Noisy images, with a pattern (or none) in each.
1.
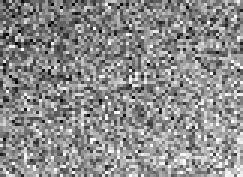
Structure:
a smooth slope
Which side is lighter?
bottom right
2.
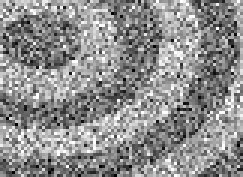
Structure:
rings round one point
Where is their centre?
top left
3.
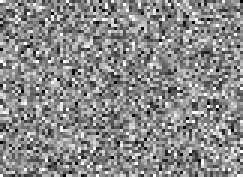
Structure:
only noise
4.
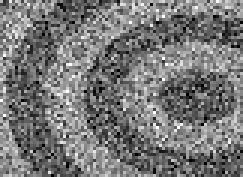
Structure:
rings round one point
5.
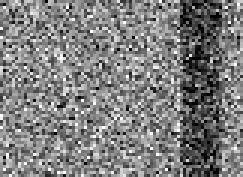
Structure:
one vertical stripe
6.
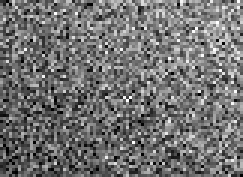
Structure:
a smooth slope
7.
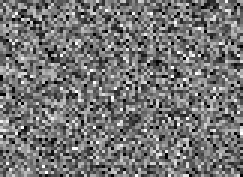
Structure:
only noise
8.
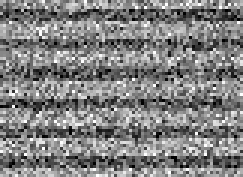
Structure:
horizontal stripes
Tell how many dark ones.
6
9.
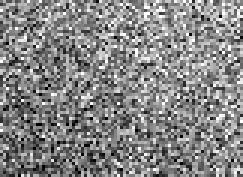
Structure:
a smooth slope
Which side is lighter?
top right
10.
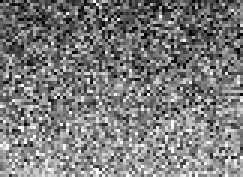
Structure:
a smooth slope
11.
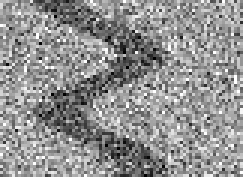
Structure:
a wavy band
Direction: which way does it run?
top to bottom
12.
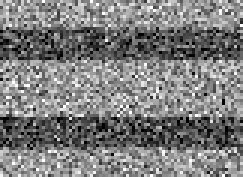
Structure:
horizontal stripes
